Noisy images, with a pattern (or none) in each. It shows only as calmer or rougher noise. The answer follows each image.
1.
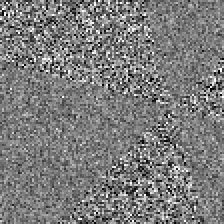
spokes from one point
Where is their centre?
middle right
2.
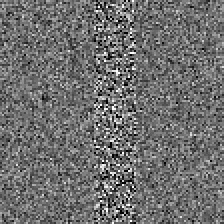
one vertical stripe
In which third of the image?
middle
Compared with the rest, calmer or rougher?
rougher
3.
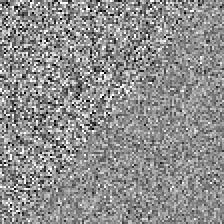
a sharp edge
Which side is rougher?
top left
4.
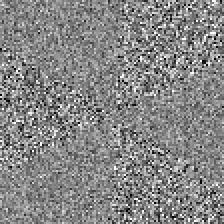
spokes from one point
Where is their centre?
centre
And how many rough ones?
3
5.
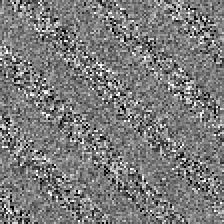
diagonal stripes
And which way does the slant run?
top left to bottom right
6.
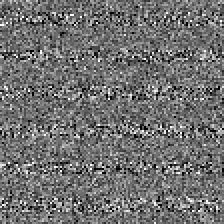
horizontal stripes
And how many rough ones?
6
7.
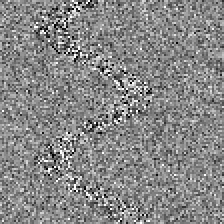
a wavy band
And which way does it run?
top to bottom
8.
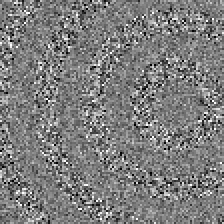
rings round one point
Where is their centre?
middle right
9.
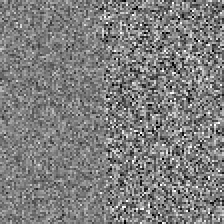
a sharp edge
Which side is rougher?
right
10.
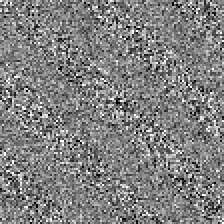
diagonal stripes
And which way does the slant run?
top left to bottom right
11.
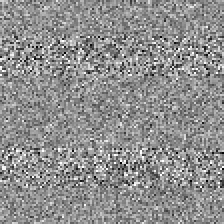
horizontal stripes
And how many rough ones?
2
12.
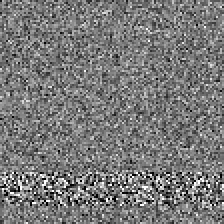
one horizontal stripe
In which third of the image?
bottom
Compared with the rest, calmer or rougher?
rougher
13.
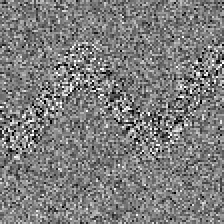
a wavy band
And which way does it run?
left to right
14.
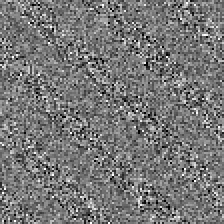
diagonal stripes
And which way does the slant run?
top left to bottom right
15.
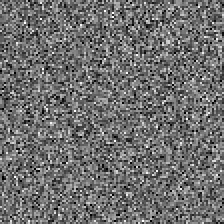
only noise
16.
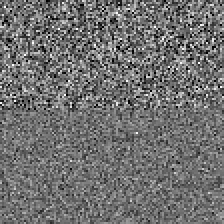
a sharp edge
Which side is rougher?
top
